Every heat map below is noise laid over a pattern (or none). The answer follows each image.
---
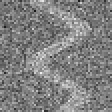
a wavy band
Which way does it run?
top to bottom
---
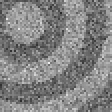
rings round one point
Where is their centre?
top left
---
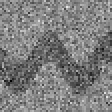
a wavy band
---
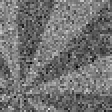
spokes from one point
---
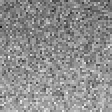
a smooth slope
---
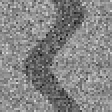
a wavy band
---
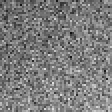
a smooth slope
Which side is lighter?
bottom right
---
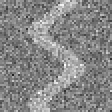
a wavy band
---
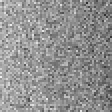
a smooth slope
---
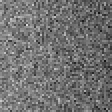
a smooth slope
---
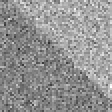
a sharp edge
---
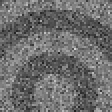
rings round one point
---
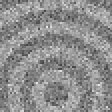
rings round one point
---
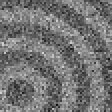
rings round one point
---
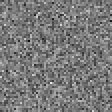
only noise
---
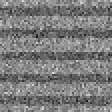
horizontal stripes
